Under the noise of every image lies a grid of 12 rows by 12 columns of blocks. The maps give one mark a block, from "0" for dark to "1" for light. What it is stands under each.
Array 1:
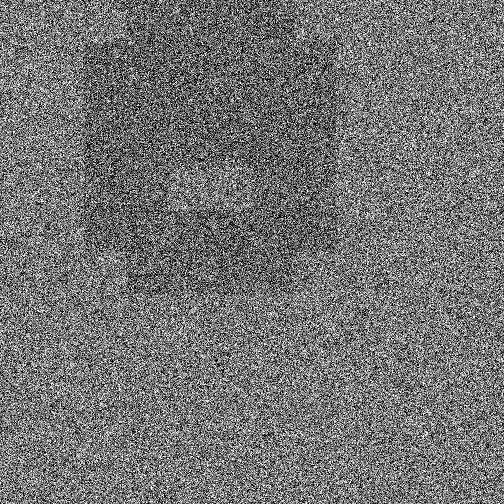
111000011111
110000001111
110000001111
110000001111
110011001111
110000001111
111000011111
111111111111
111111111111
111111111111
111111111111
111111111111
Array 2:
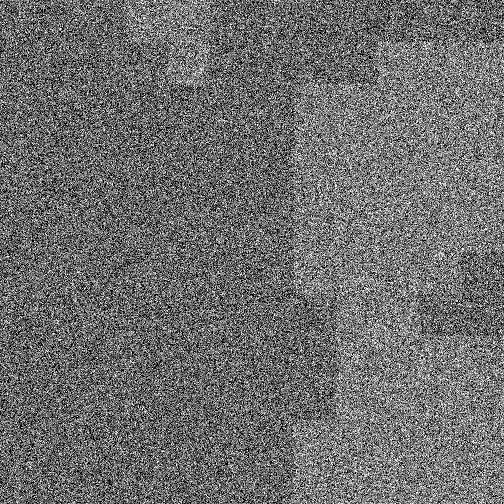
000110000000
000010000111
000000011111
000000011111
000000011111
000000011111
000000011110
000000001100
000000001111
000000001111
000000011111
000000011111
